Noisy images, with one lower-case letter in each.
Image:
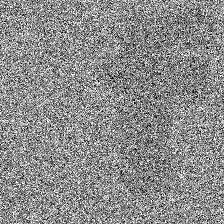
dark f
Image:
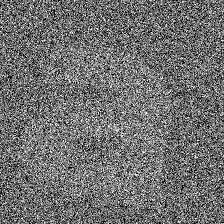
light a
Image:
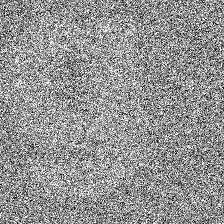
light g
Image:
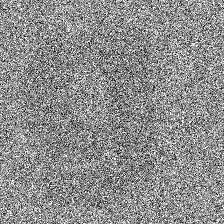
dark g
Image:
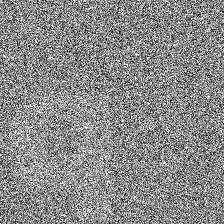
light q
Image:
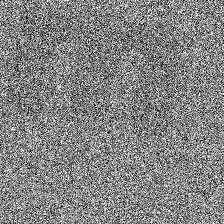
dark m
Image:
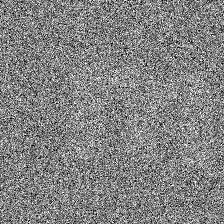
light m
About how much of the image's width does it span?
two thirds
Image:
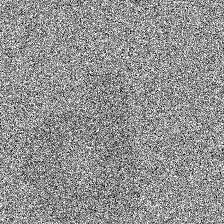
dark d
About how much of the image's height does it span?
two thirds
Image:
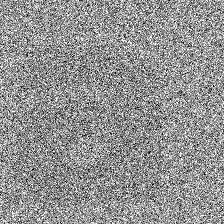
dark a
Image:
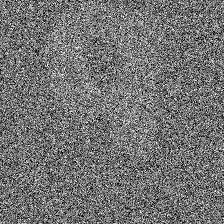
light q
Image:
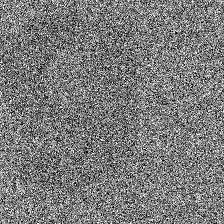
dark g
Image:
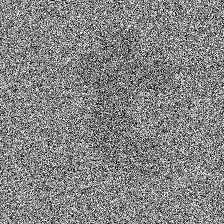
dark t
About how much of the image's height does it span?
two thirds
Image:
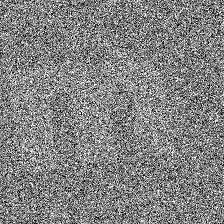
light m
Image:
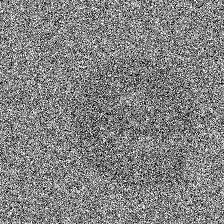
dark e
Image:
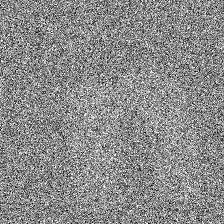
light n
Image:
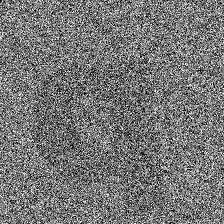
dark q
